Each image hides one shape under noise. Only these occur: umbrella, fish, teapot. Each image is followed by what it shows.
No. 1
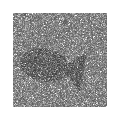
dark fish
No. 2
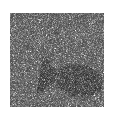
dark fish
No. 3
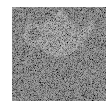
light teapot
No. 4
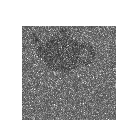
dark teapot
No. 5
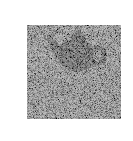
dark teapot
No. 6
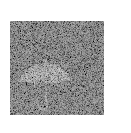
light umbrella
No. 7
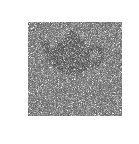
dark teapot
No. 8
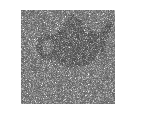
dark teapot
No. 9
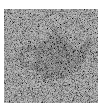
dark teapot
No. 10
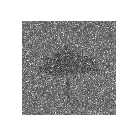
dark umbrella
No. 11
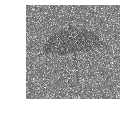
dark umbrella
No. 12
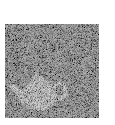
light teapot
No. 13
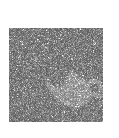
light teapot
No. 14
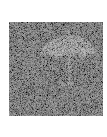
light umbrella
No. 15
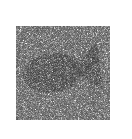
dark fish
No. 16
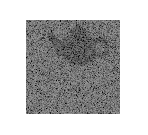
dark teapot
